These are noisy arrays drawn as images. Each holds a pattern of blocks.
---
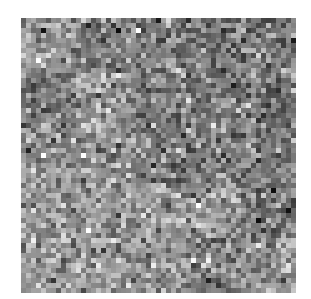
mirrored about the diagonal from the bottom left
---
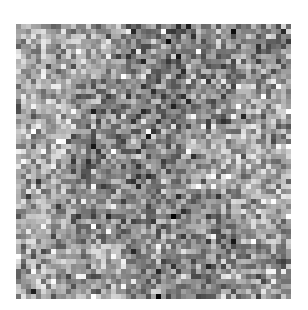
top and bottom mirror each other
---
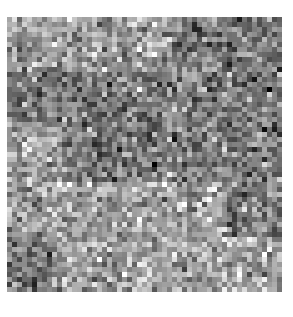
no symmetry
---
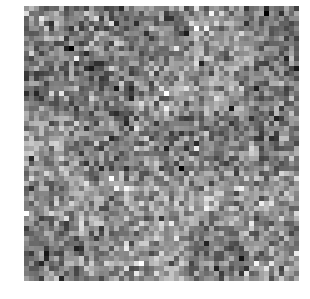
no symmetry
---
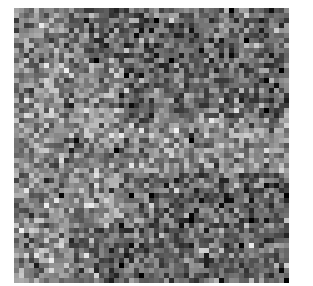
top and bottom mirror each other
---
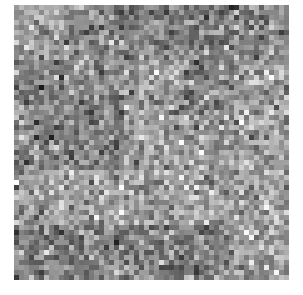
no symmetry
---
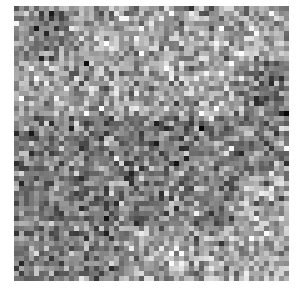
no symmetry
